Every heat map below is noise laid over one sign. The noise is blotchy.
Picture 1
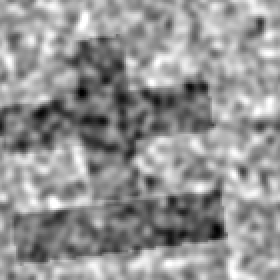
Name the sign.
plus-minus sign
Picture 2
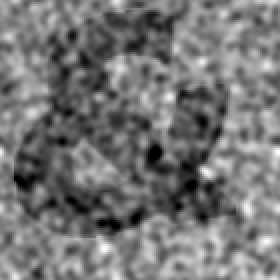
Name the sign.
ampersand
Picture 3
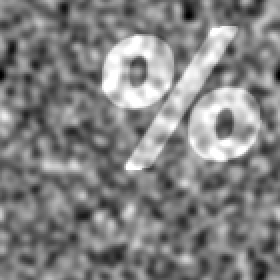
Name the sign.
percent sign
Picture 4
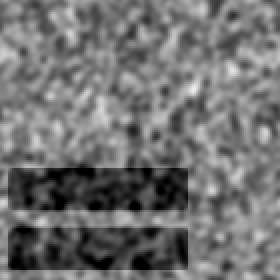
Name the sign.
equals sign
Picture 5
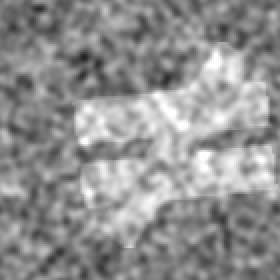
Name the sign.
not-equal sign
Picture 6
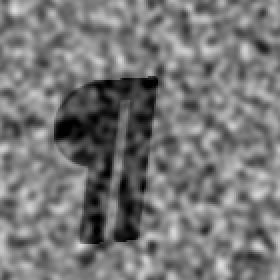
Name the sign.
pilcrow
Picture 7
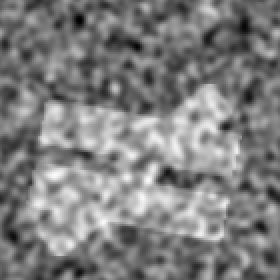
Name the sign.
not-equal sign
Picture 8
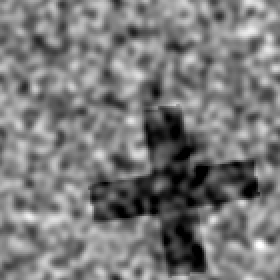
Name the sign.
plus sign
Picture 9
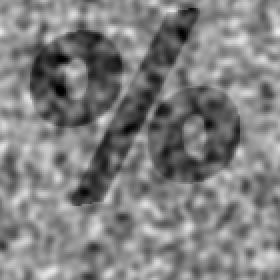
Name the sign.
percent sign
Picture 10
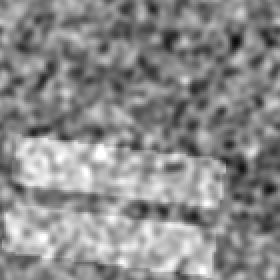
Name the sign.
equals sign
